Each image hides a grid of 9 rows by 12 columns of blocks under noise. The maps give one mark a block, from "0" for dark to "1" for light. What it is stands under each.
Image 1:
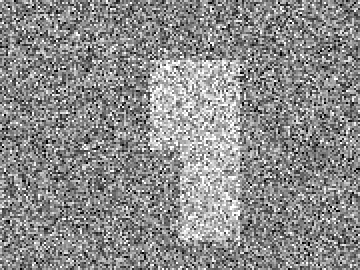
000000000000
000000000000
000001110000
000001110000
000001110000
000000110000
000000110000
000000110000
000000000000
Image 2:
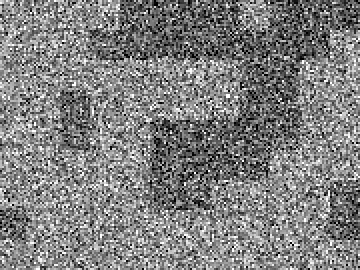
111100001000
111000000001
111111110011
110111110011
110110000011
111110000111
111110011110
011111111110
111111111111
